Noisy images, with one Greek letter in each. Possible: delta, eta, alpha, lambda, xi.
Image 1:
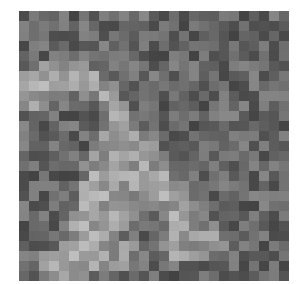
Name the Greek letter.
lambda
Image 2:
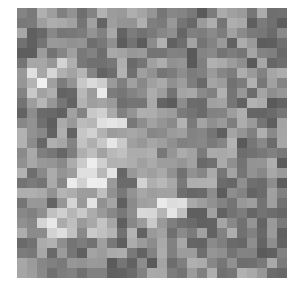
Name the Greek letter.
lambda
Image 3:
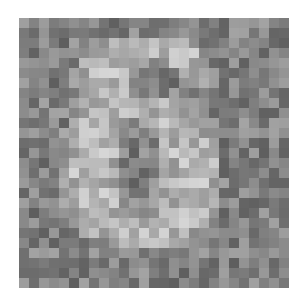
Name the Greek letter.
delta
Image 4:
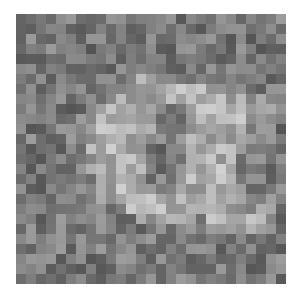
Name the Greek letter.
alpha
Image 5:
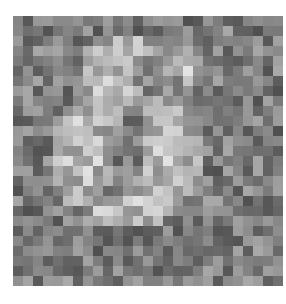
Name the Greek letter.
delta
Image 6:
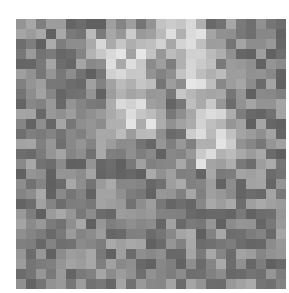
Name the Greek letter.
eta
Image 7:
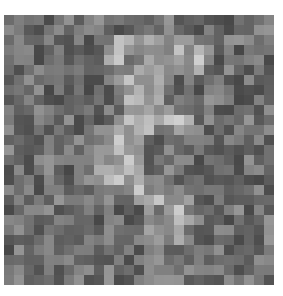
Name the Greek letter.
xi
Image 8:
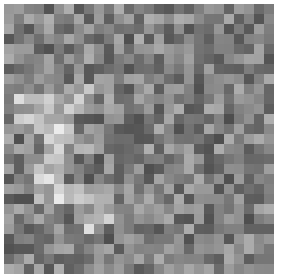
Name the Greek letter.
xi
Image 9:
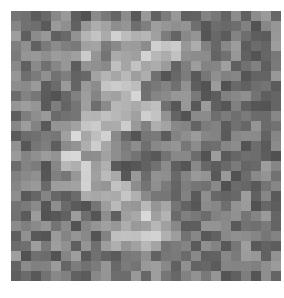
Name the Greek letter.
xi
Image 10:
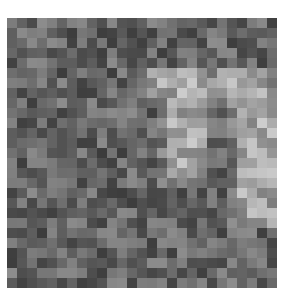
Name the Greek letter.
eta
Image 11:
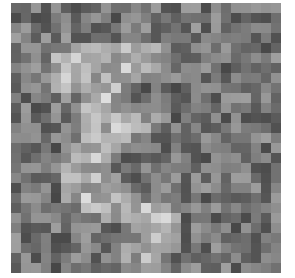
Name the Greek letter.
xi
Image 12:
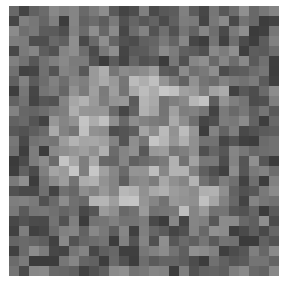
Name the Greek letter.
alpha
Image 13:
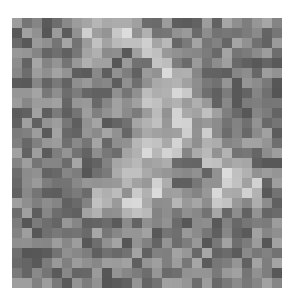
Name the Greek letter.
lambda
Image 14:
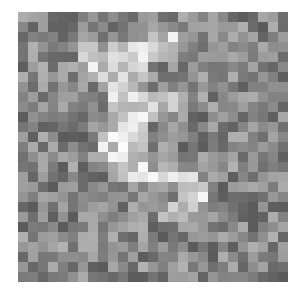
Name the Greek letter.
xi
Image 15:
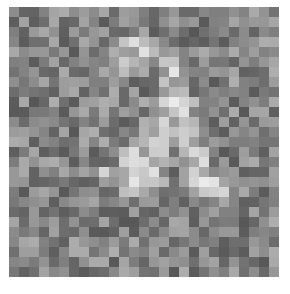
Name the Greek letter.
lambda
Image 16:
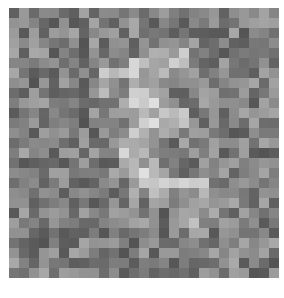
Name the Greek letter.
xi
